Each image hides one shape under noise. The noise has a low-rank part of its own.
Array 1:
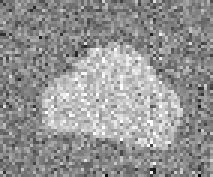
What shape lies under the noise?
cloud
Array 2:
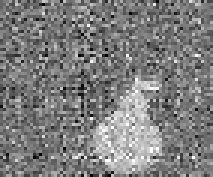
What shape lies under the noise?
pear
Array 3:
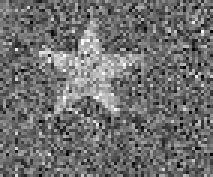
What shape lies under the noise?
star
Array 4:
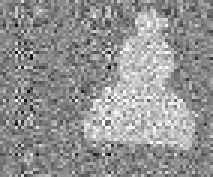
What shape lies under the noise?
chess pawn
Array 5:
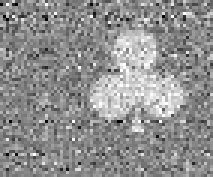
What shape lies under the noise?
club
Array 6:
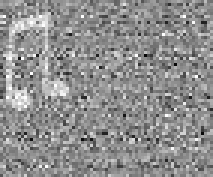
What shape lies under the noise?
pair of musical notes
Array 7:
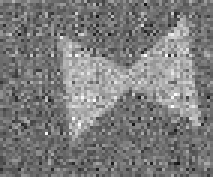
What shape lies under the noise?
bow tie
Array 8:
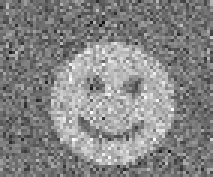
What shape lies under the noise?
smiling face
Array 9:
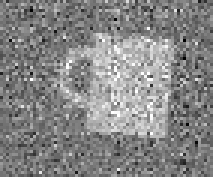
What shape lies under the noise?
cup
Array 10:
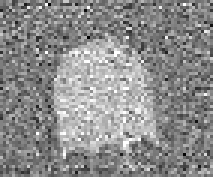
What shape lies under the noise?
ghost
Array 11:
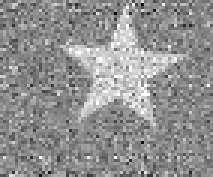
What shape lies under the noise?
star
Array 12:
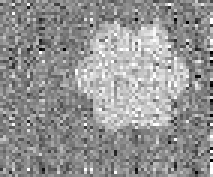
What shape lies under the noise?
flower
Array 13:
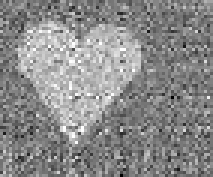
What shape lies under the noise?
heart
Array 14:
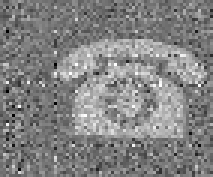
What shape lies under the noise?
telephone
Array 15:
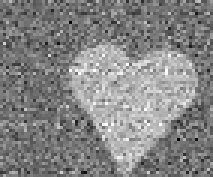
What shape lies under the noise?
heart
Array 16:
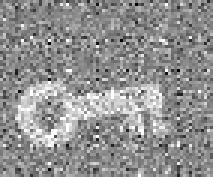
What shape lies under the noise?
key
